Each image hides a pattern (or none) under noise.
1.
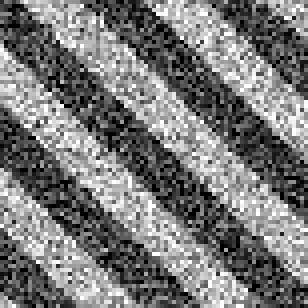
diagonal stripes
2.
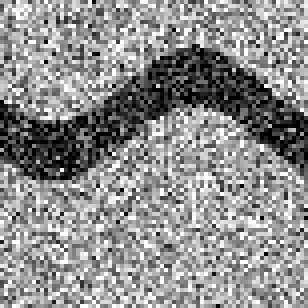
a wavy band
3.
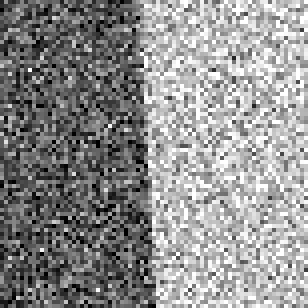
a sharp edge
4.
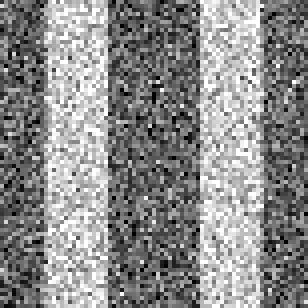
vertical stripes
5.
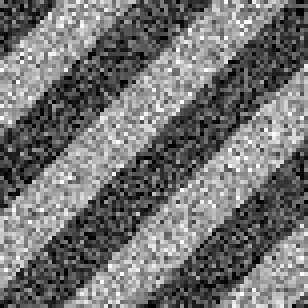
diagonal stripes
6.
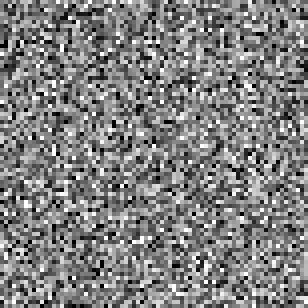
only noise
